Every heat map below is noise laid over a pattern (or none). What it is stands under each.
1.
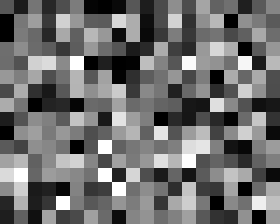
only noise
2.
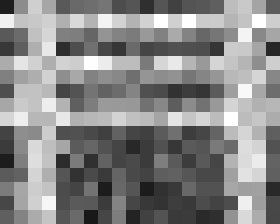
bands of rows crossing bands of columns
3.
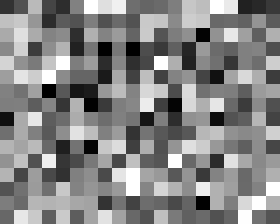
only noise
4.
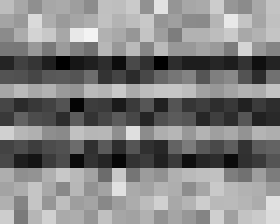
bands of rows
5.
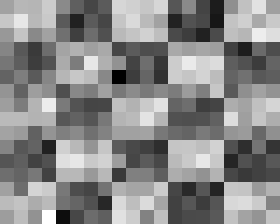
a checkerboard
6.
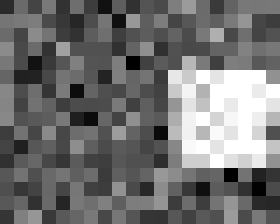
one block
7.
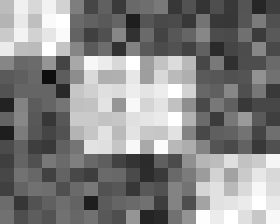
blocks along the diagonal
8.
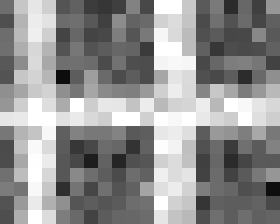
bands of rows crossing bands of columns
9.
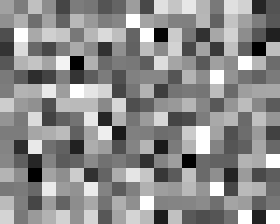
only noise
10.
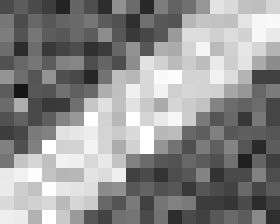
a diagonal band
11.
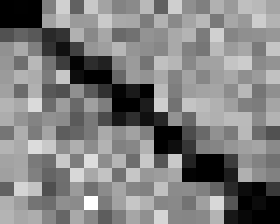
blocks along the diagonal
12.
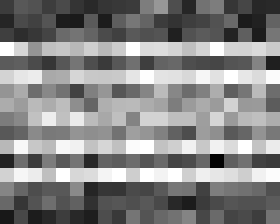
bands of rows
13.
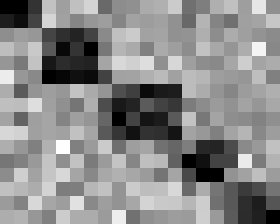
blocks along the diagonal
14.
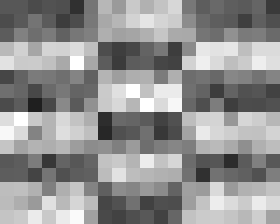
a checkerboard
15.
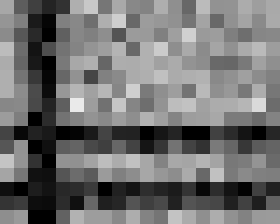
bands of rows crossing bands of columns
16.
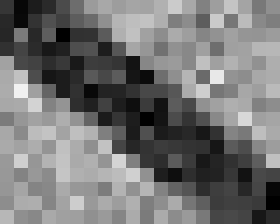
a diagonal band
